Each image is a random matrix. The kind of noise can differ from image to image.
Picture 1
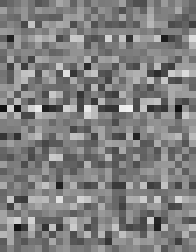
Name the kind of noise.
rows of uneven size
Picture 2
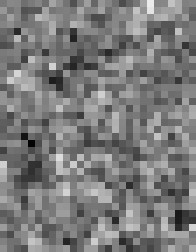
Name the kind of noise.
blotchy
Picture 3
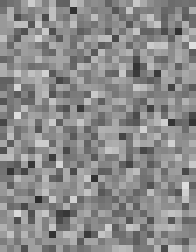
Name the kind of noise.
independent entries
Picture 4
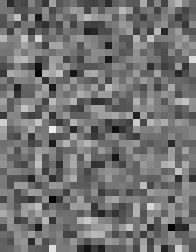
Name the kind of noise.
low rank plus noise
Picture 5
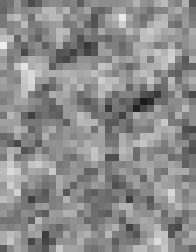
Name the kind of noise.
blotchy
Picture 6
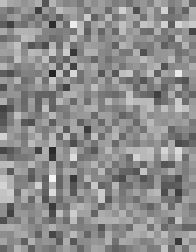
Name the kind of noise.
low rank plus noise
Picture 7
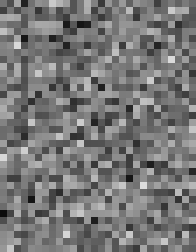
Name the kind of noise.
independent entries
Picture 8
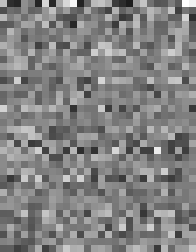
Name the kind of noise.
rows of uneven size
